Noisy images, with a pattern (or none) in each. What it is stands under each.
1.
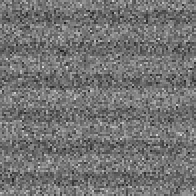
horizontal stripes
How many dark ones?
6
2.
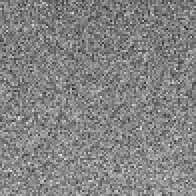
a smooth slope
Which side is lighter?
bottom
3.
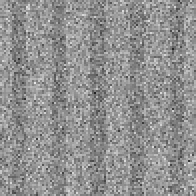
vertical stripes
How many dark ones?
5
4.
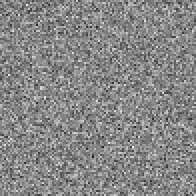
only noise
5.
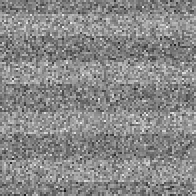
horizontal stripes
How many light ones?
4
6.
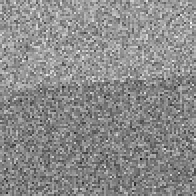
a sharp edge
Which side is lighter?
top
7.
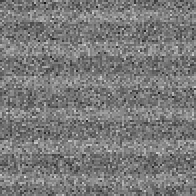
horizontal stripes
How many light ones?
6
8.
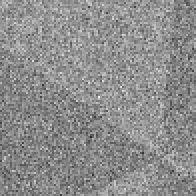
spokes from one point
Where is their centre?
bottom right
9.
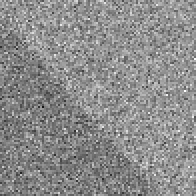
a sharp edge
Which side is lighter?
top right
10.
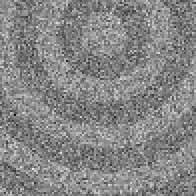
rings round one point
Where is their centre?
top middle
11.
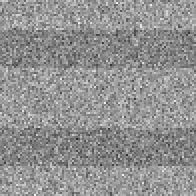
horizontal stripes
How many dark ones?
2
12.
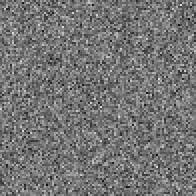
only noise
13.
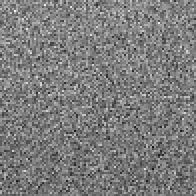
a smooth slope
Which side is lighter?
top
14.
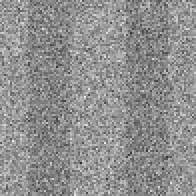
vertical stripes
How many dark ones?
2
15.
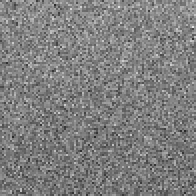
a smooth slope
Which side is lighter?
top
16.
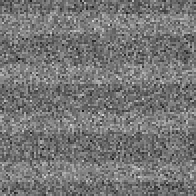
horizontal stripes
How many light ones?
4
